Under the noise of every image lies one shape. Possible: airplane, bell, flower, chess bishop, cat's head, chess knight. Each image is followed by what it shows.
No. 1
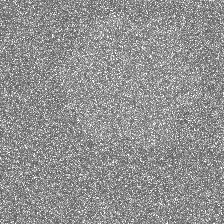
flower
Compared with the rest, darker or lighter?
lighter
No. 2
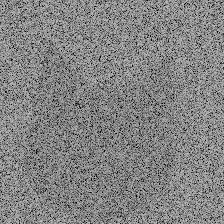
cat's head
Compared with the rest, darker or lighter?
darker
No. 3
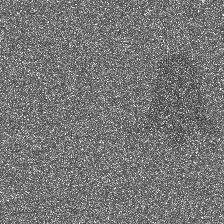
bell
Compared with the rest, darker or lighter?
darker
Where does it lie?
middle right
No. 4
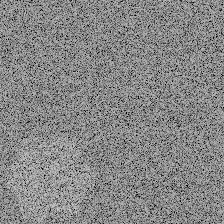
flower
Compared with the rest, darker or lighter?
lighter
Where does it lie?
bottom left
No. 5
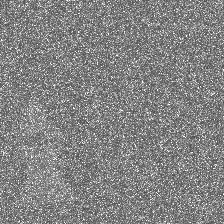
chess bishop
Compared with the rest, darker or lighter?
lighter
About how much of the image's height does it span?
half
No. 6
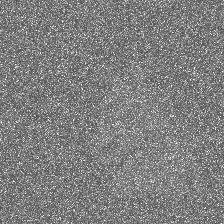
chess knight
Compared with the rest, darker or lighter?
lighter
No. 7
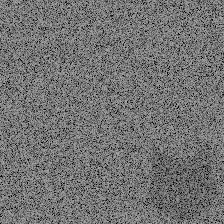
cat's head
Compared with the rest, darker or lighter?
darker
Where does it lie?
bottom right
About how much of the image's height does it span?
a third
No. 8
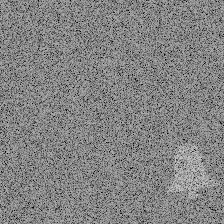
bell
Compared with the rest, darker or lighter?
lighter
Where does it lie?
bottom right
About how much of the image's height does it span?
a quarter
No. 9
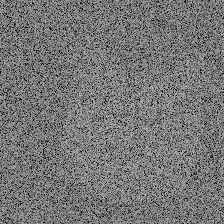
cat's head
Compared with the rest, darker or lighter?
lighter
